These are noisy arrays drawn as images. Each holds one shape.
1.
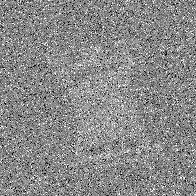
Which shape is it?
chess rook
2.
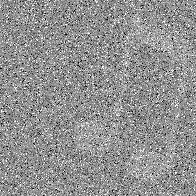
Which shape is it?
pair of musical notes
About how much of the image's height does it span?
nearly all
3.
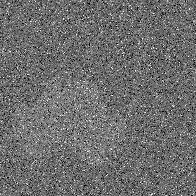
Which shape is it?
car
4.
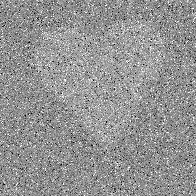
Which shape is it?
heart
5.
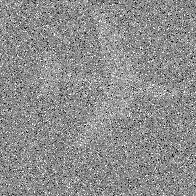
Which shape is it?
airplane
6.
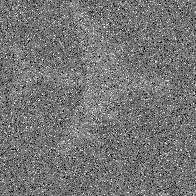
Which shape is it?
airplane
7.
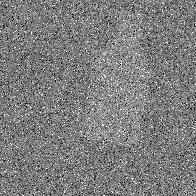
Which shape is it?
bottle
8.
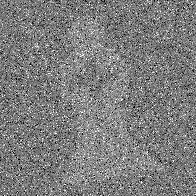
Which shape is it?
chess bishop
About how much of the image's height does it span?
nearly all
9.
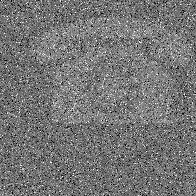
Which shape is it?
telephone
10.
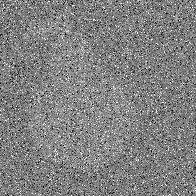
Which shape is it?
pear
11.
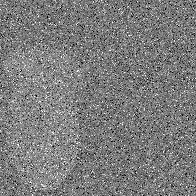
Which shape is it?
footprint
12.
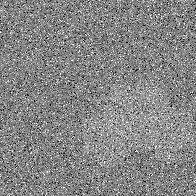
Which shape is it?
car
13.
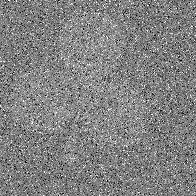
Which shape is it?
club
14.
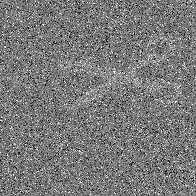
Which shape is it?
pair of scissors
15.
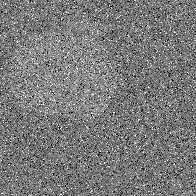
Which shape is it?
apple
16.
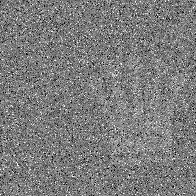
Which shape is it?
chess queen
